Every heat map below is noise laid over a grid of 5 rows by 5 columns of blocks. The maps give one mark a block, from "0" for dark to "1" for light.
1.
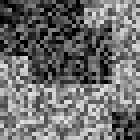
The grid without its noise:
0 0 0 1 1
0 0 0 0 1
1 0 0 0 1
1 1 1 1 1
1 1 1 1 0
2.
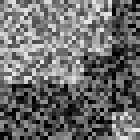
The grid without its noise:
1 1 1 1 0
1 1 1 1 0
1 1 1 0 0
0 0 0 0 0
0 0 0 0 1
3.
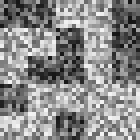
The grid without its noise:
0 0 1 1 0
1 1 0 1 0
1 0 0 1 0
0 1 1 1 1
1 1 0 1 1
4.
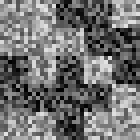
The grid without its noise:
1 1 0 0 1
1 1 1 0 0
0 1 0 1 0
0 0 0 0 1
1 1 0 1 1
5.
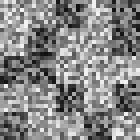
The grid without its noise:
1 1 0 1 0
1 0 1 1 0
0 0 1 1 1
1 1 0 1 0
0 1 1 0 1
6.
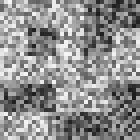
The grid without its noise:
1 1 1 0 0
1 0 1 0 1
1 1 1 1 1
0 0 1 1 0
1 1 0 0 0
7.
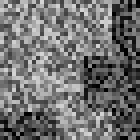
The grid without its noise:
1 1 1 1 0
1 1 1 1 0
1 1 1 0 0
1 1 1 0 0
0 0 1 1 0
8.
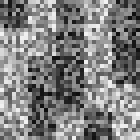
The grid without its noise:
0 1 0 1 0
1 1 0 1 0
1 0 0 1 0
1 0 0 1 1
1 0 1 0 1
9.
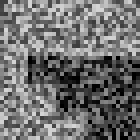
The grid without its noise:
1 1 1 1 1
1 1 1 1 1
1 0 0 0 0
1 1 0 0 0
1 1 1 0 0
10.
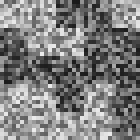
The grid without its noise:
1 1 0 0 1
0 1 1 0 0
0 0 0 0 0
1 1 0 1 0
1 1 1 1 0
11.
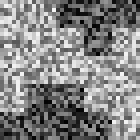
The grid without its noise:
1 1 0 0 0
1 1 1 0 1
1 1 1 1 1
1 0 0 1 1
0 0 0 0 1
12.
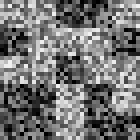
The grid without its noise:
1 1 0 0 1
0 1 1 1 0
1 1 0 1 1
0 0 1 0 1
0 0 1 0 0
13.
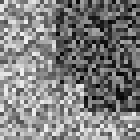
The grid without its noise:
1 1 0 0 0
1 1 0 0 0
1 1 0 0 0
1 1 1 0 0
1 1 1 1 1
